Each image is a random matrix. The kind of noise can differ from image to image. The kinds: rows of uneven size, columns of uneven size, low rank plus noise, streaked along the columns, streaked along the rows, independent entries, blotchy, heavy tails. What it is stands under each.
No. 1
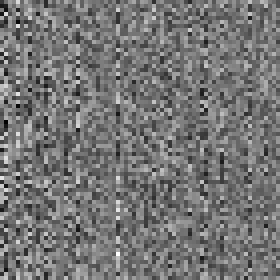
columns of uneven size
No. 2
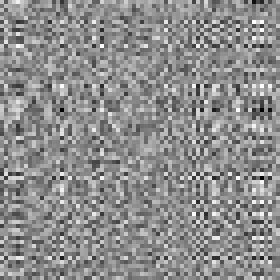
low rank plus noise
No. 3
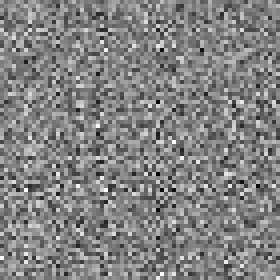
low rank plus noise
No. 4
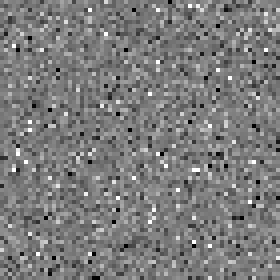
heavy tails
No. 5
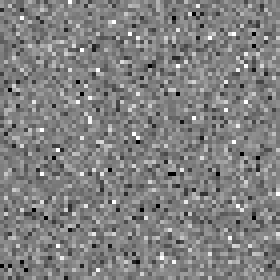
heavy tails
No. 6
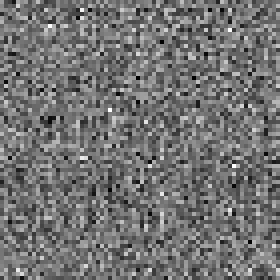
low rank plus noise
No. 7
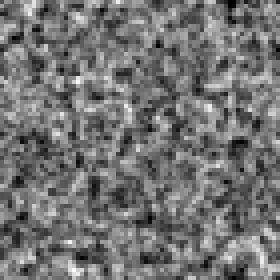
blotchy
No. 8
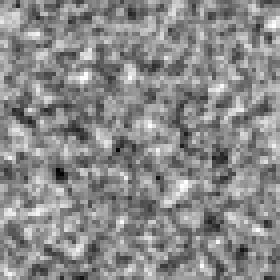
blotchy
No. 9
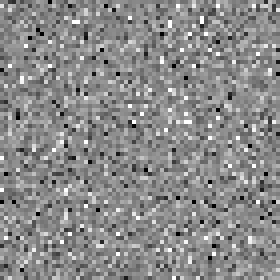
heavy tails
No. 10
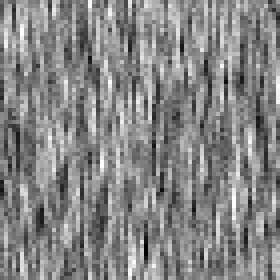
streaked along the columns
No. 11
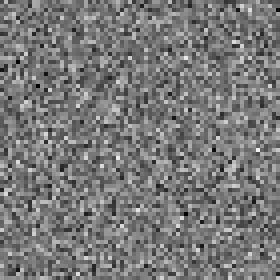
independent entries
